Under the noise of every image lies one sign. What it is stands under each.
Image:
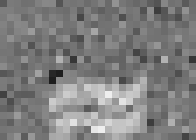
light approximately sign
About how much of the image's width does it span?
half
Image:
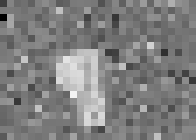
light pilcrow
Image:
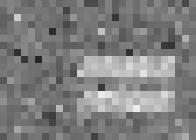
light equals sign
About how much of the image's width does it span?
half
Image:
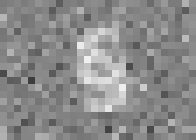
light section sign
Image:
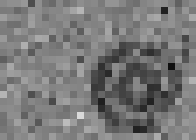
dark at sign
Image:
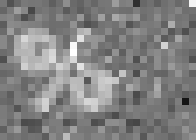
light percent sign
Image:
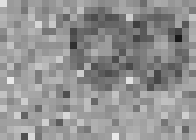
dark infinity sign
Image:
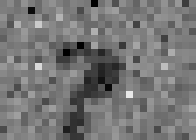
dark question mark
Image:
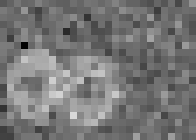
light infinity sign
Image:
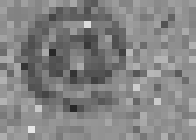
dark at sign
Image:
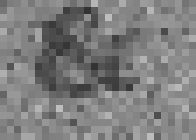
dark ampersand
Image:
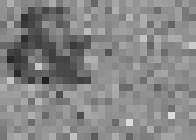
dark ampersand
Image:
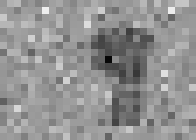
dark pilcrow
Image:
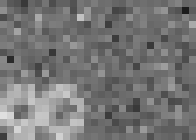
light infinity sign, bottom left
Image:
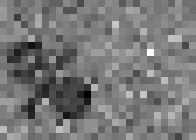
dark percent sign
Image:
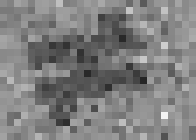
dark not-equal sign
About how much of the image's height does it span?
nearly all
